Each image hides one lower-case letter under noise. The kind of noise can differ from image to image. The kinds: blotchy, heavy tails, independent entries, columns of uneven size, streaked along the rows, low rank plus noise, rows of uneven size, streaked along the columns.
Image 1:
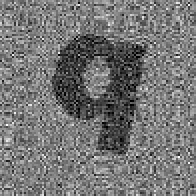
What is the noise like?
low rank plus noise
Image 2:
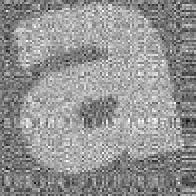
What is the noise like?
low rank plus noise
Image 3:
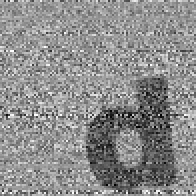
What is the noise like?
rows of uneven size
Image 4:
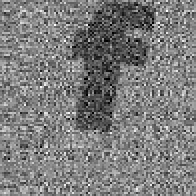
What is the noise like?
low rank plus noise
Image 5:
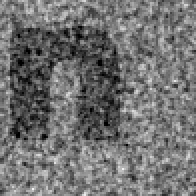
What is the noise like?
blotchy
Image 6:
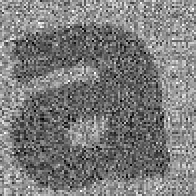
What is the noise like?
low rank plus noise
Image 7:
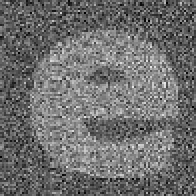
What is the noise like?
low rank plus noise
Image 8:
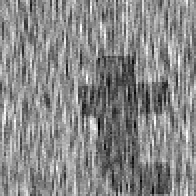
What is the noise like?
streaked along the columns
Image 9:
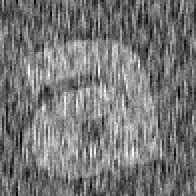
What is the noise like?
streaked along the columns
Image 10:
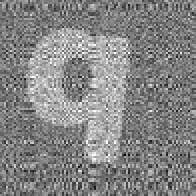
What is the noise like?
low rank plus noise
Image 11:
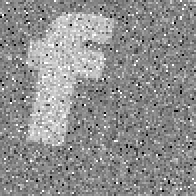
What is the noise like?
heavy tails
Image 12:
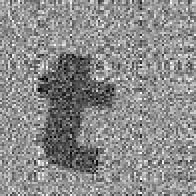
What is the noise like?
low rank plus noise
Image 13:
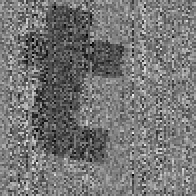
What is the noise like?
columns of uneven size
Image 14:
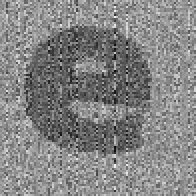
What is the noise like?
columns of uneven size
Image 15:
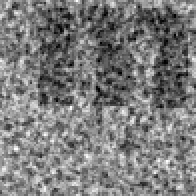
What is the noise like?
blotchy
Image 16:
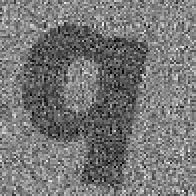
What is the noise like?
low rank plus noise
